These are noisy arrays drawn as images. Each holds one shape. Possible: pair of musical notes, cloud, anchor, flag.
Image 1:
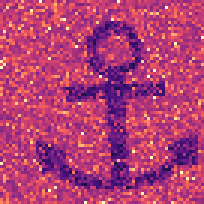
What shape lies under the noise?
anchor
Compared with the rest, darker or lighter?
darker
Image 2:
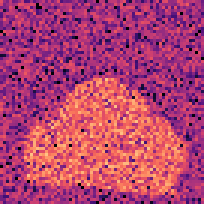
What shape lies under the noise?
cloud
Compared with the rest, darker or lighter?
lighter
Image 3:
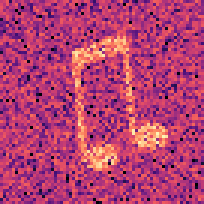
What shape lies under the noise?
pair of musical notes
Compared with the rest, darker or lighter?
lighter
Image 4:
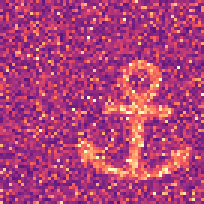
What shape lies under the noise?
anchor
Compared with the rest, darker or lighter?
lighter
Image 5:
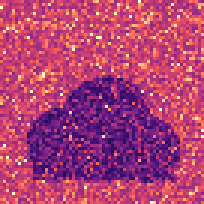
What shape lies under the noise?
cloud
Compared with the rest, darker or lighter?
darker
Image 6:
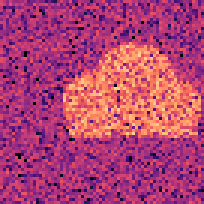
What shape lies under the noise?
cloud
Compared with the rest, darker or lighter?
lighter
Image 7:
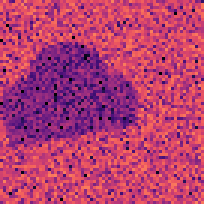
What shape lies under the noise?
cloud
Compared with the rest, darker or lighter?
darker
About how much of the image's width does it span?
two thirds
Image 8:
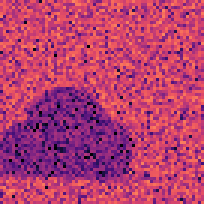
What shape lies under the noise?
cloud
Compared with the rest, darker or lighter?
darker
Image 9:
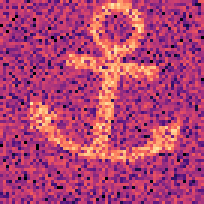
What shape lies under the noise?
anchor
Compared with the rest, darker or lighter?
lighter
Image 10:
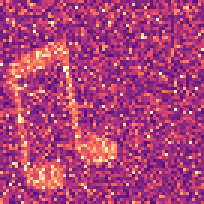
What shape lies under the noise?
pair of musical notes
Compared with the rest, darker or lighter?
lighter
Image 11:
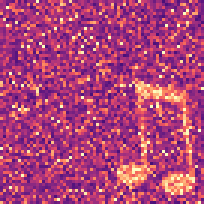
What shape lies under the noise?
pair of musical notes
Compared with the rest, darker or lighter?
lighter
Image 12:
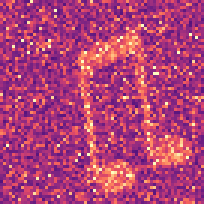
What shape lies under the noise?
pair of musical notes
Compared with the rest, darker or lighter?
lighter
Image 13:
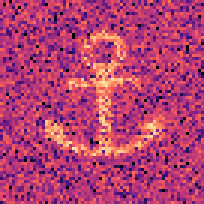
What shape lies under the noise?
anchor
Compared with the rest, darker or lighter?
lighter
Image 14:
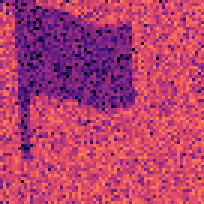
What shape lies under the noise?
flag
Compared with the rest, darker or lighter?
darker
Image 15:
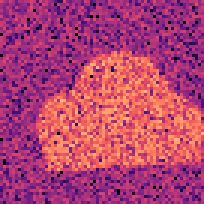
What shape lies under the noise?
cloud
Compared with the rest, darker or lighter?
lighter
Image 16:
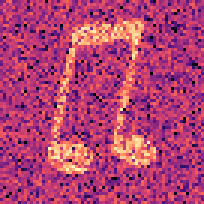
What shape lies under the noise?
pair of musical notes
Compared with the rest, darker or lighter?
lighter
